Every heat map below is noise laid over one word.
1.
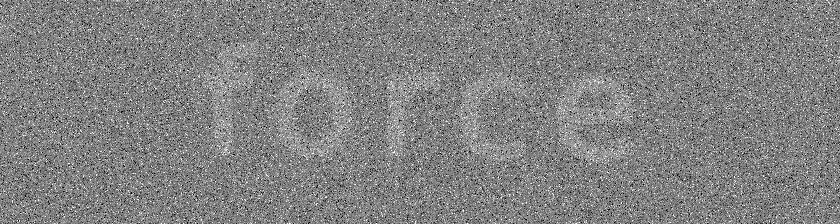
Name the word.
force
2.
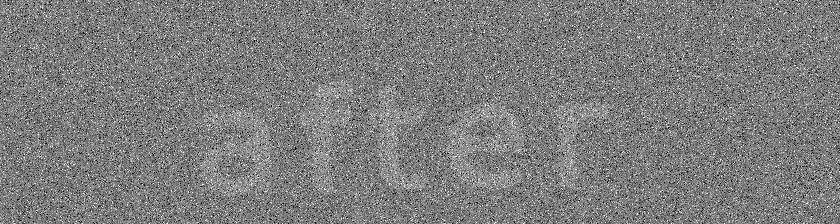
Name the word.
after
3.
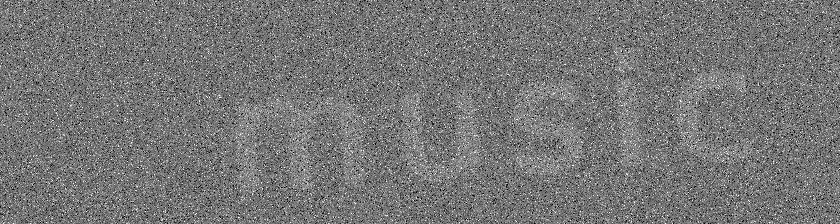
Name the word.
music
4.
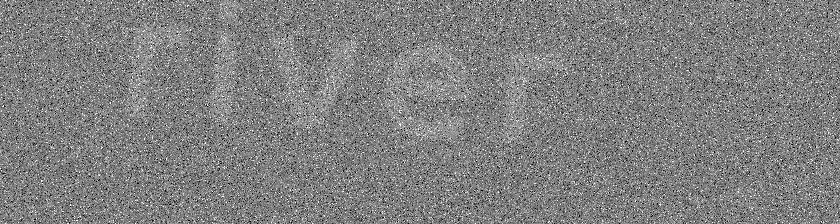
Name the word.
river
